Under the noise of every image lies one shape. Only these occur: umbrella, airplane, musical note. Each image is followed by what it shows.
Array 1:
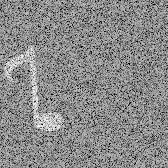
musical note
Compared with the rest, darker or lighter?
lighter
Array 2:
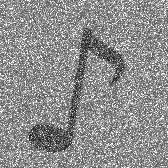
musical note
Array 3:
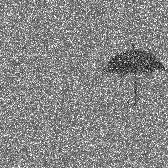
umbrella
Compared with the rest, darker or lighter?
darker
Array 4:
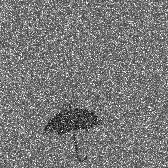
umbrella
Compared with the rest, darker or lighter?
darker
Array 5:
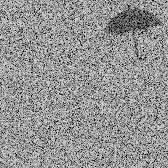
umbrella
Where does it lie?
top right
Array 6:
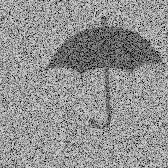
umbrella
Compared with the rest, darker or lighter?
darker
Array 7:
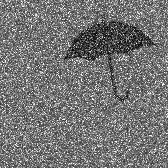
umbrella
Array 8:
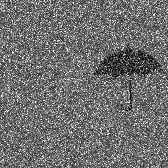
umbrella
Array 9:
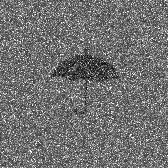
umbrella
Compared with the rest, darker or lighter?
darker
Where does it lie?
centre
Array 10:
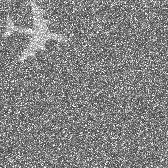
airplane
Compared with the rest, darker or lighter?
lighter
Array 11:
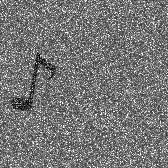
musical note
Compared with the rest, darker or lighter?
darker
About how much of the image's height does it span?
a third
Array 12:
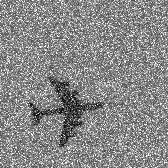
airplane
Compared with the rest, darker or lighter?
darker
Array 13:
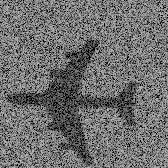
airplane
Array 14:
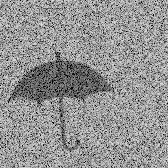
umbrella
